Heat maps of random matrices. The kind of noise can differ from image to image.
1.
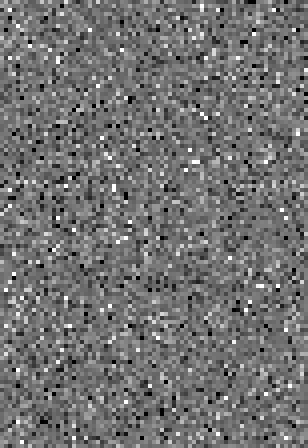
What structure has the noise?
heavy tails
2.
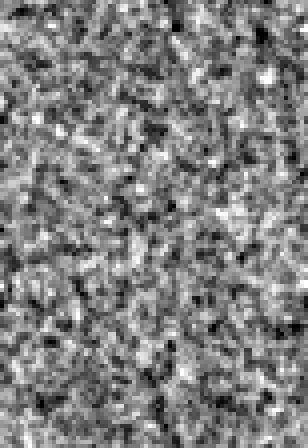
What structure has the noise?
blotchy
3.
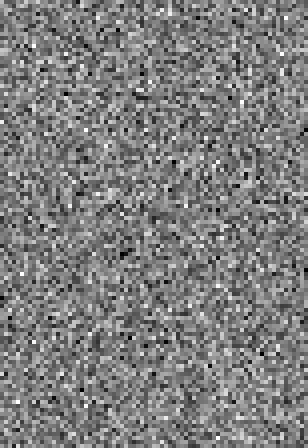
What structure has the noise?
independent entries
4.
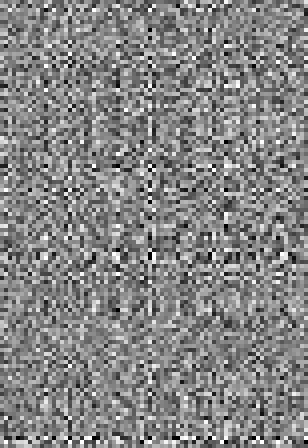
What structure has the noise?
low rank plus noise
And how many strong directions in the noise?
two
